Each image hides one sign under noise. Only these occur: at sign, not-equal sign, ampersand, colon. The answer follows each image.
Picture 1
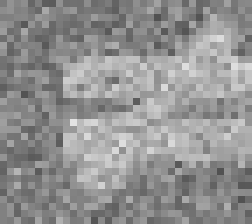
light not-equal sign
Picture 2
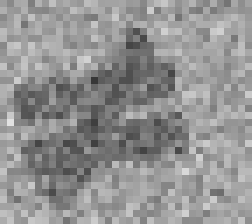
dark not-equal sign
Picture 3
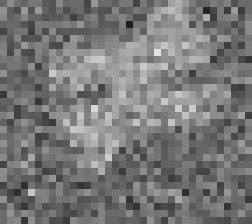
light not-equal sign
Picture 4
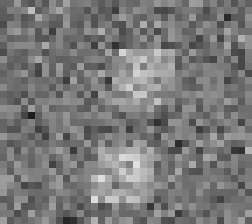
light colon
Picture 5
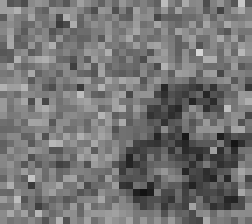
dark ampersand
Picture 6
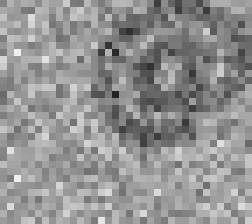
dark at sign
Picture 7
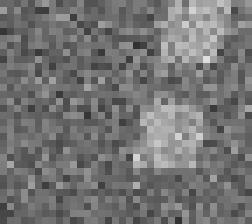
light colon
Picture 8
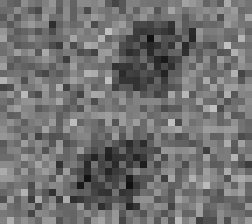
dark colon
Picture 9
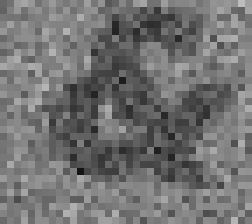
dark ampersand
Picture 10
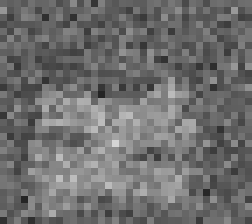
light not-equal sign
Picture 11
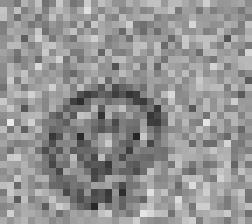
dark at sign
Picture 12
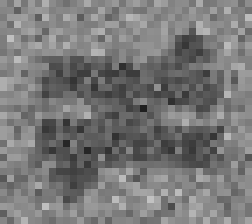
dark not-equal sign
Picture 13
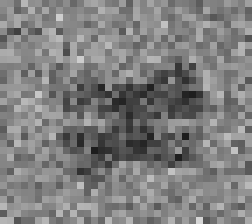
dark not-equal sign
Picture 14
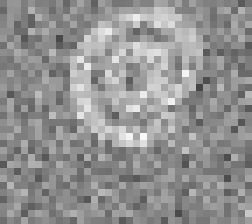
light at sign
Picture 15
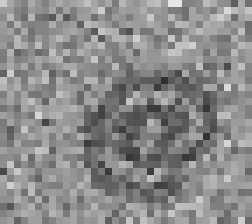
dark at sign
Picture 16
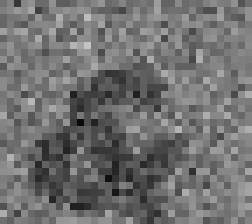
dark ampersand
